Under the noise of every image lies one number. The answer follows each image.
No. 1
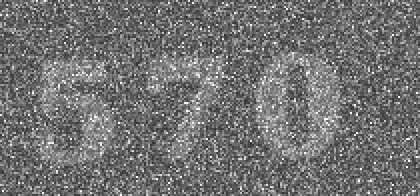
570
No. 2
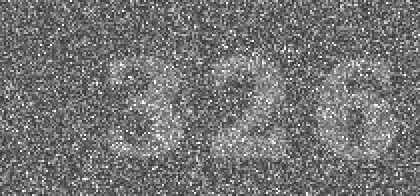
326
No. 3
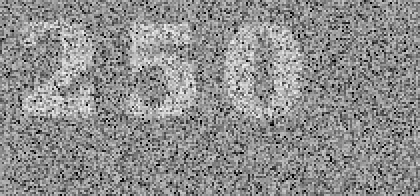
250
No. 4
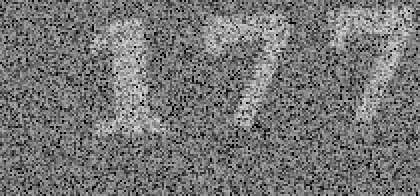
177
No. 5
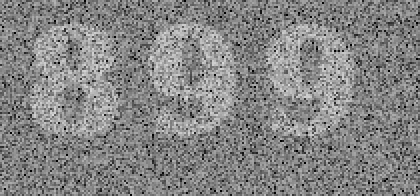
899
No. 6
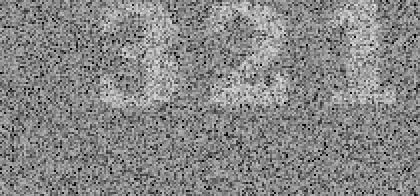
321
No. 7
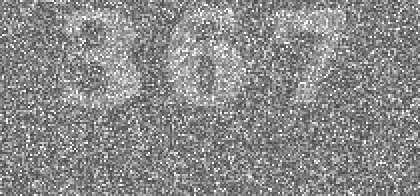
367
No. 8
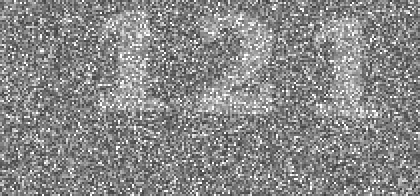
121
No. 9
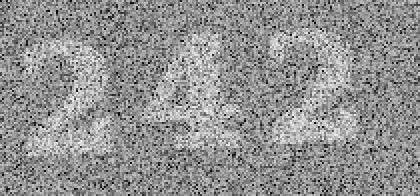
242
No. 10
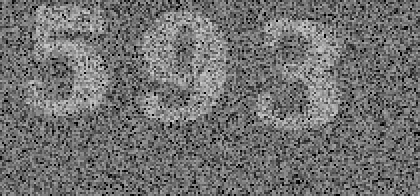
593
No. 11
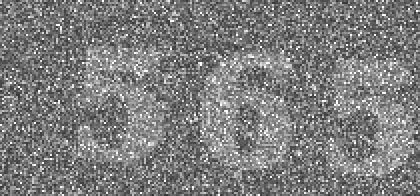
565
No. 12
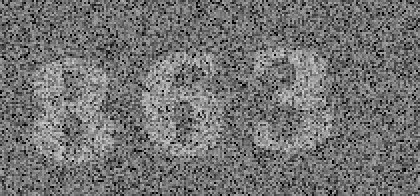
863
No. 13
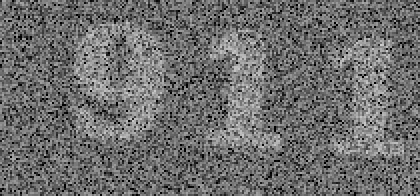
911
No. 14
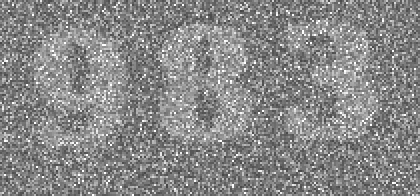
983
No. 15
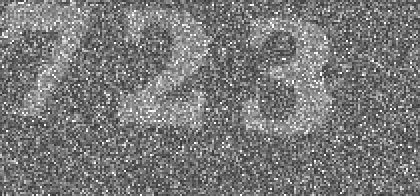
723
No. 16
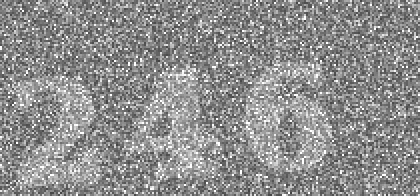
246
